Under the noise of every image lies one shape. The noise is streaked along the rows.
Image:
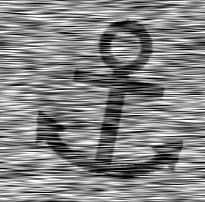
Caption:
dark anchor
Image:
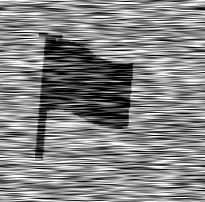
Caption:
dark flag
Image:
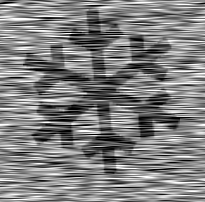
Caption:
dark snowflake
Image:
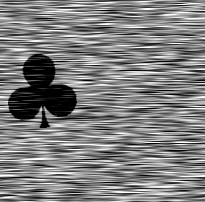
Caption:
dark club, middle left
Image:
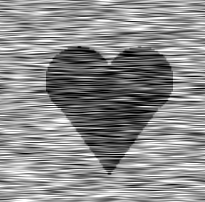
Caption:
dark heart
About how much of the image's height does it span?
two thirds
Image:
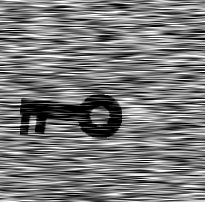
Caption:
dark key
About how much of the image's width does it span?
half
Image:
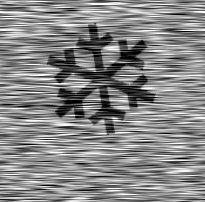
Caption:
dark snowflake
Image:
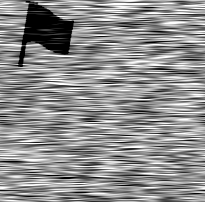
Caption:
dark flag, top left
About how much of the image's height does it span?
a third
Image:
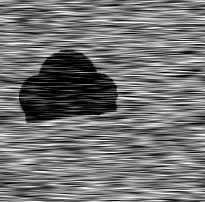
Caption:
dark cloud
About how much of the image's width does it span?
half
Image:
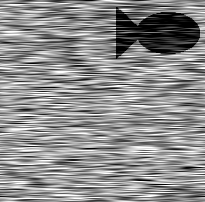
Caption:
dark fish, top right
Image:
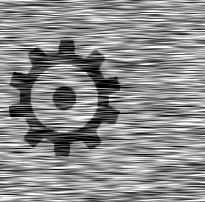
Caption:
dark gear
